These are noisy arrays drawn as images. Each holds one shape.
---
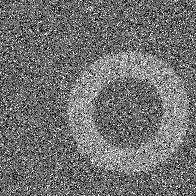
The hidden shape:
ring
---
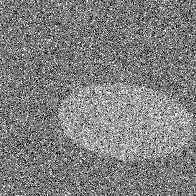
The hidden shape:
ellipse
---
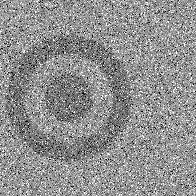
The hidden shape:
bullseye
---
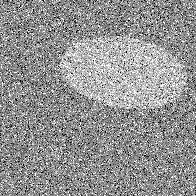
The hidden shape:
ellipse
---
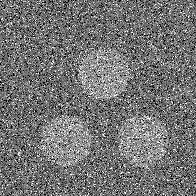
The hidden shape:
three dots
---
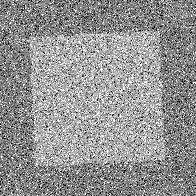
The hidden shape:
square
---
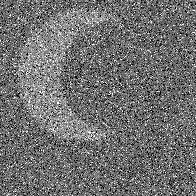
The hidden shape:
crescent
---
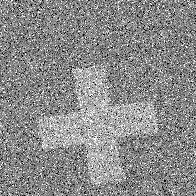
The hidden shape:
cross
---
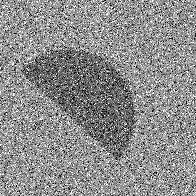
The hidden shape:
half disc
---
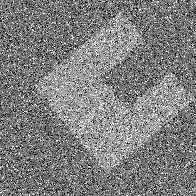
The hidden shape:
square with a notch
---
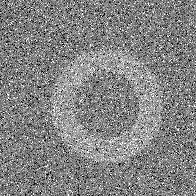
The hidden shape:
ring
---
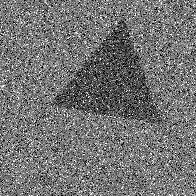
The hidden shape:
triangle
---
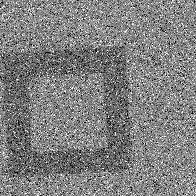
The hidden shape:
square frame
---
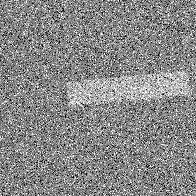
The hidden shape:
bar
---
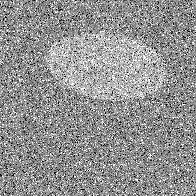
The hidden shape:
ellipse
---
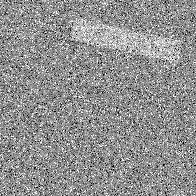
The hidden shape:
bar
